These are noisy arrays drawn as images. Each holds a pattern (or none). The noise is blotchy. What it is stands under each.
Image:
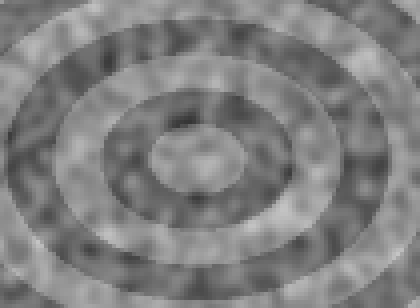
rings round one point
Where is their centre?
centre
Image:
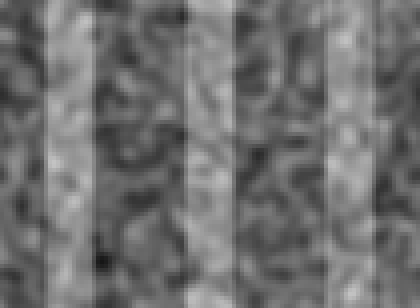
vertical stripes
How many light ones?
3
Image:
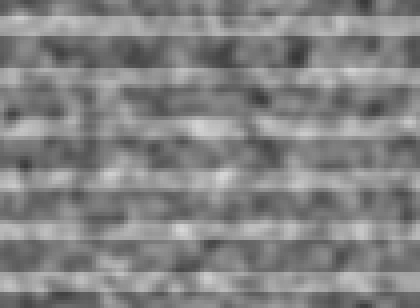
horizontal stripes
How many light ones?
6
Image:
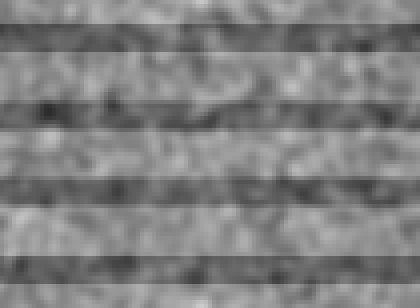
horizontal stripes
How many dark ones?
4
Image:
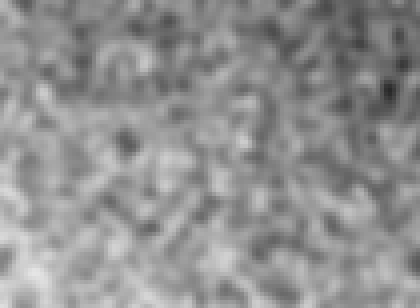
a smooth slope
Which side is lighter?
bottom left
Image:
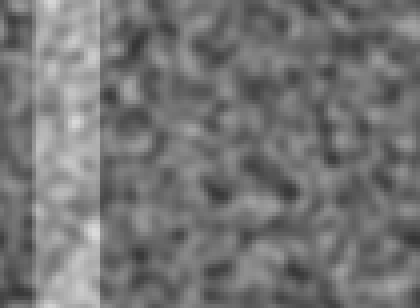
one vertical stripe
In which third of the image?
left
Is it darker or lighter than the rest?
lighter
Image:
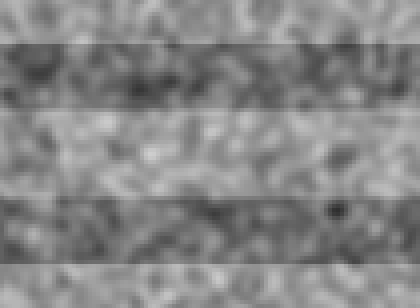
horizontal stripes
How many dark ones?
2
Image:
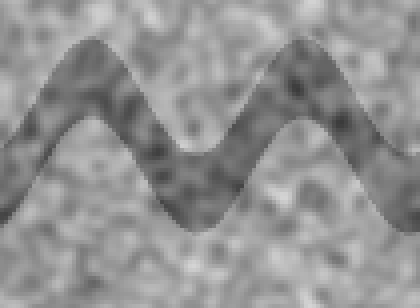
a wavy band
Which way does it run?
left to right
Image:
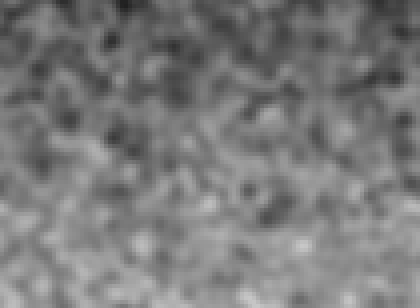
a smooth slope
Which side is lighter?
bottom
